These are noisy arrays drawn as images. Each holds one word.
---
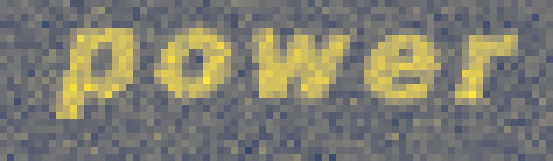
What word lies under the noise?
power
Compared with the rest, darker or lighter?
lighter
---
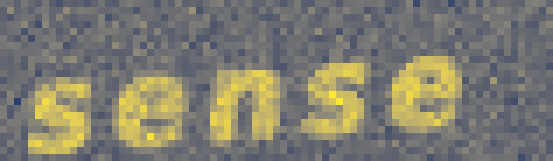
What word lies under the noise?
sense
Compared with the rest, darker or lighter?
lighter
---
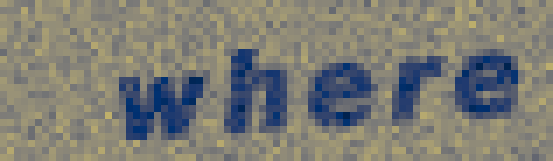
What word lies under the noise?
where
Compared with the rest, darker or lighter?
darker
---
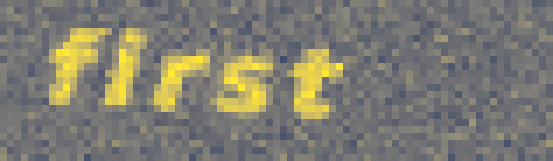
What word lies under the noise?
first
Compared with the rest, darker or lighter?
lighter
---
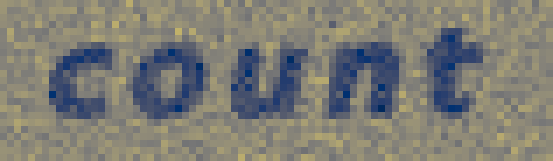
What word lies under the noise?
count
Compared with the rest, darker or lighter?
darker
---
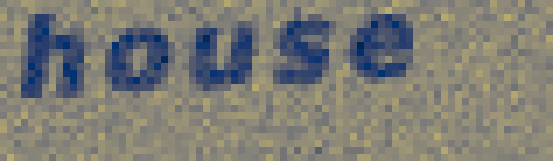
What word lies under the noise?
house
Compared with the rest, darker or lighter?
darker
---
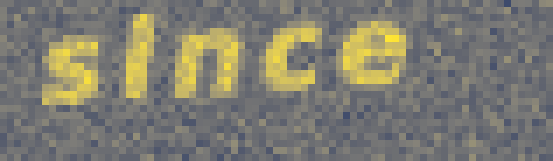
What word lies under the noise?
since
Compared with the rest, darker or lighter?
lighter
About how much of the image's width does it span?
two thirds
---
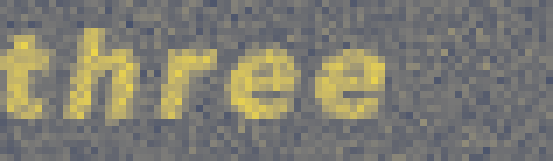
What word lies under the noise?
three
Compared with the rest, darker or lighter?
lighter
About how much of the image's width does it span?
two thirds
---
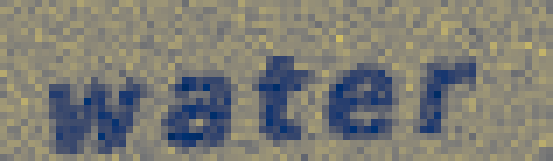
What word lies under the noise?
water
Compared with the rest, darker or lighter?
darker
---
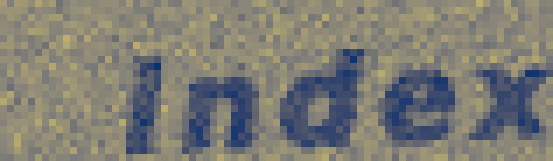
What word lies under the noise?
index
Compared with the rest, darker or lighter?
darker
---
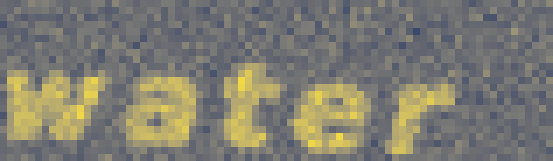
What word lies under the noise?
water
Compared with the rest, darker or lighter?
lighter
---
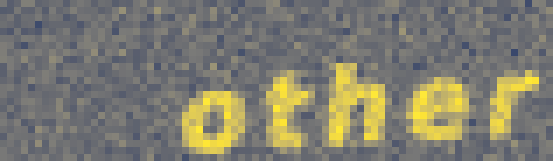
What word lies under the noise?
other
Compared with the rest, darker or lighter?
lighter
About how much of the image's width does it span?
two thirds
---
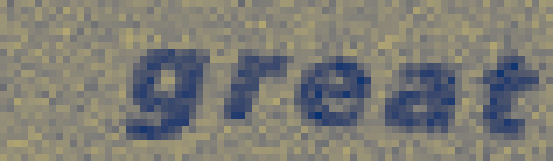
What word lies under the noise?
great
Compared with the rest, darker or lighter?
darker
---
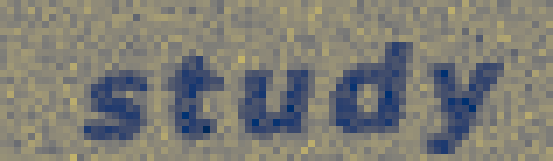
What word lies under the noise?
study
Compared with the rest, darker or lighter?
darker
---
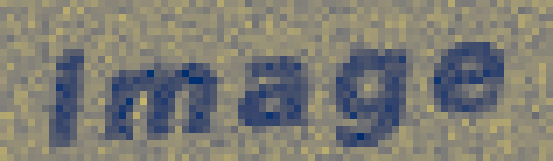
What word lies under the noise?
image
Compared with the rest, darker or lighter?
darker
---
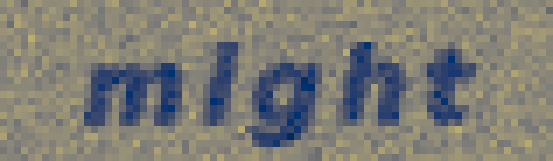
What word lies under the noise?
might
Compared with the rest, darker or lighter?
darker
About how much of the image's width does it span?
two thirds
